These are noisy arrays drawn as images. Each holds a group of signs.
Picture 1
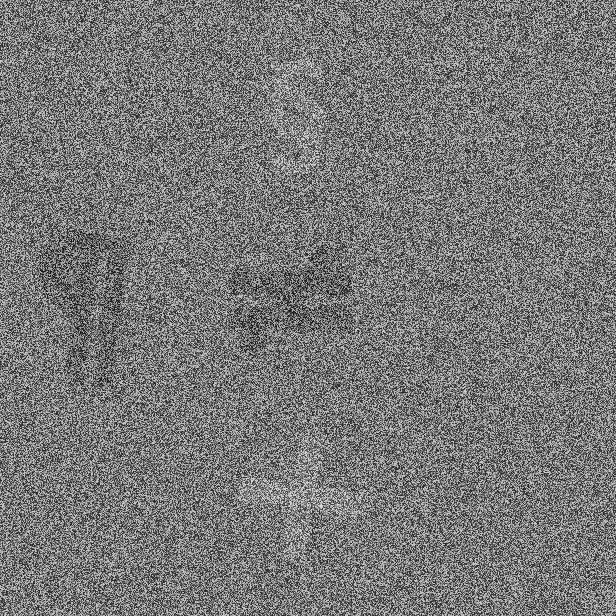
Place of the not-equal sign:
centre
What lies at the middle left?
pilcrow
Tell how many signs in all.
4
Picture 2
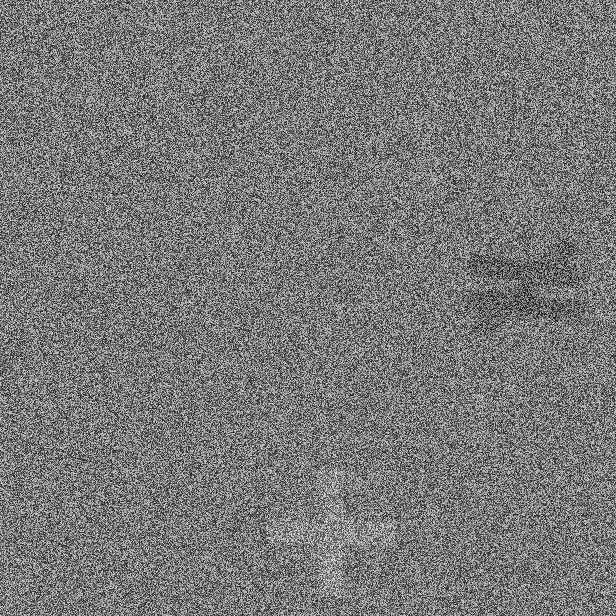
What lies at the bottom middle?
plus sign
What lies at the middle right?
not-equal sign
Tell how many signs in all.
2
